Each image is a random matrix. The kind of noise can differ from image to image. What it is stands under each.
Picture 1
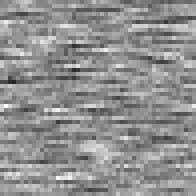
streaked along the rows
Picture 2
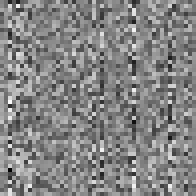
columns of uneven size
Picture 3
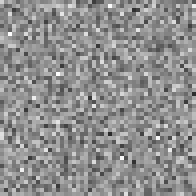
independent entries
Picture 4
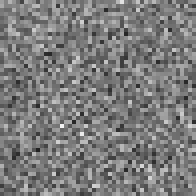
independent entries
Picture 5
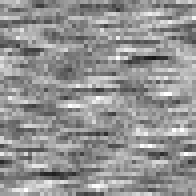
streaked along the rows
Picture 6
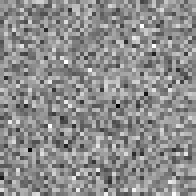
independent entries
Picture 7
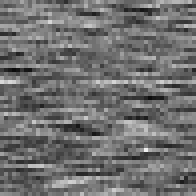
streaked along the rows
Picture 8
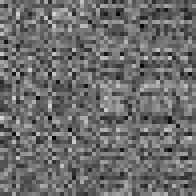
low rank plus noise
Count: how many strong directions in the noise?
one
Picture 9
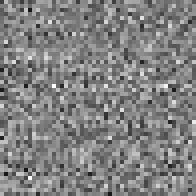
low rank plus noise
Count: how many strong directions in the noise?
five to eight
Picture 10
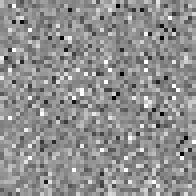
heavy tails
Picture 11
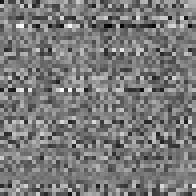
rows of uneven size
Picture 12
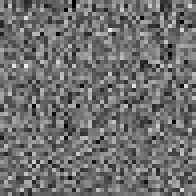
low rank plus noise
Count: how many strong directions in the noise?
three or four
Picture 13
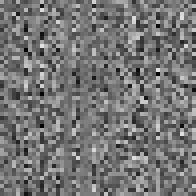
columns of uneven size
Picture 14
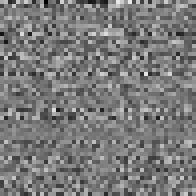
rows of uneven size
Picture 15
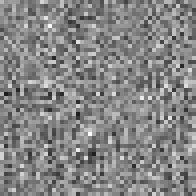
low rank plus noise
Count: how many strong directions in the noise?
five to eight
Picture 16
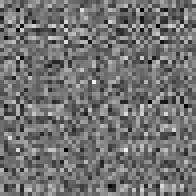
low rank plus noise
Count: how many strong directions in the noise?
one
